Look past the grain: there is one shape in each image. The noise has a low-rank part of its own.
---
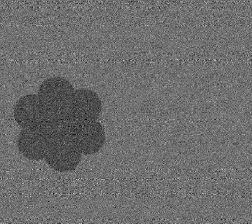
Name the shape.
flower
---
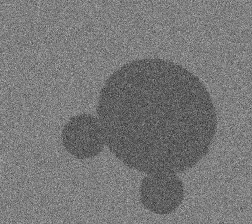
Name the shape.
bear's head
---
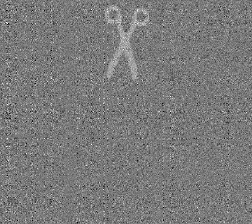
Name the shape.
pair of scissors
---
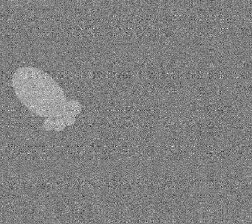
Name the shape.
footprint
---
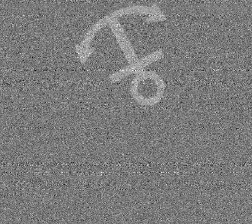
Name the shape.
anchor
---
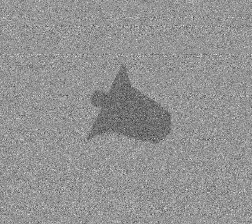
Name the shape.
bell
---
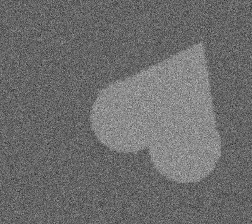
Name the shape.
heart
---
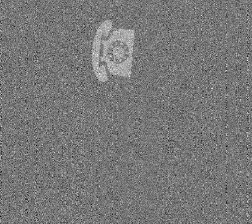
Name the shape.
telephone
